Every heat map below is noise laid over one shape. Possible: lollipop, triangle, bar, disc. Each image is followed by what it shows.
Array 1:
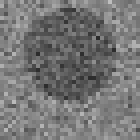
disc
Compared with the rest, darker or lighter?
darker
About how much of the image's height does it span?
two thirds
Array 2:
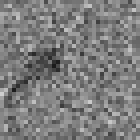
lollipop
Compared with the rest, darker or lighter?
darker
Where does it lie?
middle left
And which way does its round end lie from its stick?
up and right
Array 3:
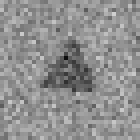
triangle
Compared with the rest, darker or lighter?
darker
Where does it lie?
centre
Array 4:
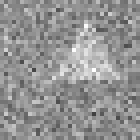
triangle
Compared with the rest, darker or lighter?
lighter
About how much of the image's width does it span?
half
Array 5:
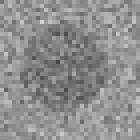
disc
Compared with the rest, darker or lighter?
darker
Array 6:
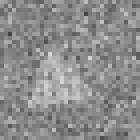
triangle
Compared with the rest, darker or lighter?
lighter
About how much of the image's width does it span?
half
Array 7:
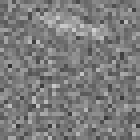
bar
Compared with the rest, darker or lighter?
lighter
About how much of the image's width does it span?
half
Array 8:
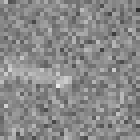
bar
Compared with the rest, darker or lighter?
lighter
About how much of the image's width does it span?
half
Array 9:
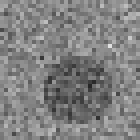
disc
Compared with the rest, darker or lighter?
darker
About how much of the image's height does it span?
half
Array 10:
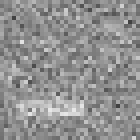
bar
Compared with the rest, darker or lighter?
lighter
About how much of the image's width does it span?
half
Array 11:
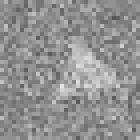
triangle
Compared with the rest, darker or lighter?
lighter
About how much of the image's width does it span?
half
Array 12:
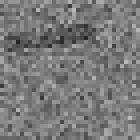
bar
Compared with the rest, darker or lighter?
darker
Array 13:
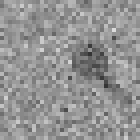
lollipop
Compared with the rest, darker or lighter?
darker
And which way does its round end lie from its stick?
up and left
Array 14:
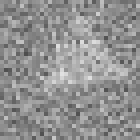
triangle
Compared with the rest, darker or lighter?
lighter
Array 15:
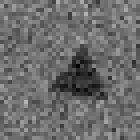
triangle
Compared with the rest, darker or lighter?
darker
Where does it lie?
centre
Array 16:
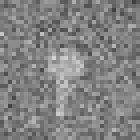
lollipop
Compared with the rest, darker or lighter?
lighter
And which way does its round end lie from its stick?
up
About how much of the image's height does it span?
half
